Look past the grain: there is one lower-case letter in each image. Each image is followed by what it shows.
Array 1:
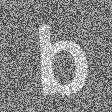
b
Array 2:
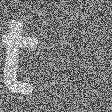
t
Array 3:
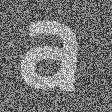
a
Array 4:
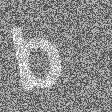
b
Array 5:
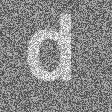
d
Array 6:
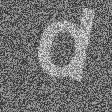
d
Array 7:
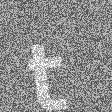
t
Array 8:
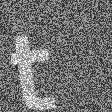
t
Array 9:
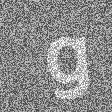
g
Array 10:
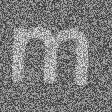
m
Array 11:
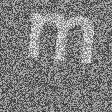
m
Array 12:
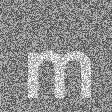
m
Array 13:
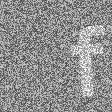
f
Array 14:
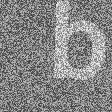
b
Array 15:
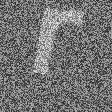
r
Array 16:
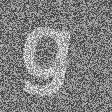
g
